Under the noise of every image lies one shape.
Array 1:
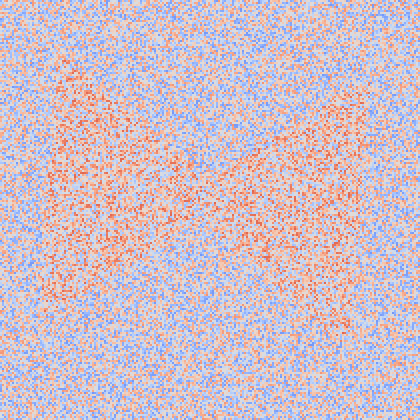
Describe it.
red bow tie
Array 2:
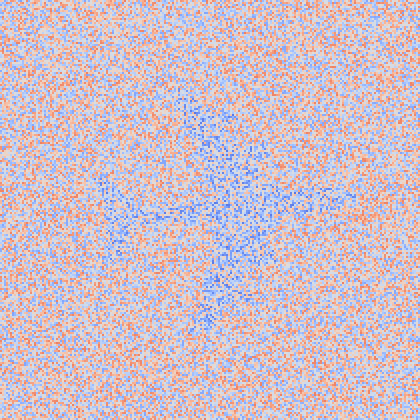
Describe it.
blue airplane
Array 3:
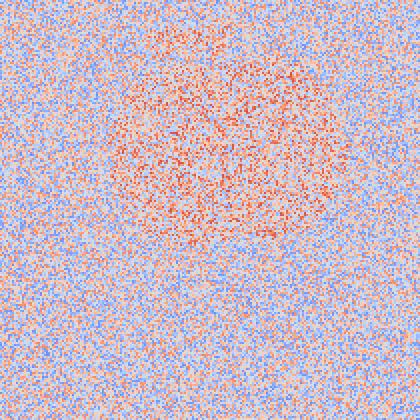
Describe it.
red apple
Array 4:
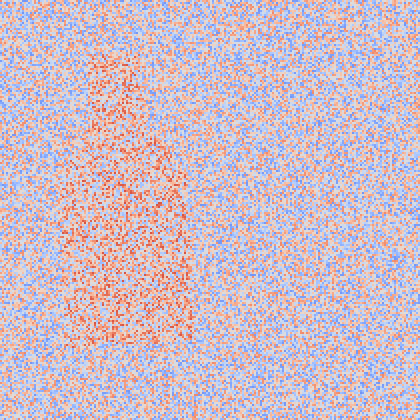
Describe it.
red bottle
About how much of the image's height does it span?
two thirds
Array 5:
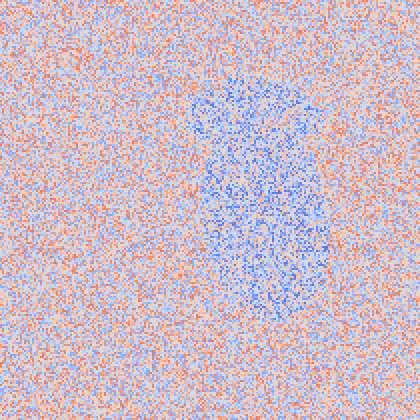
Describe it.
blue footprint
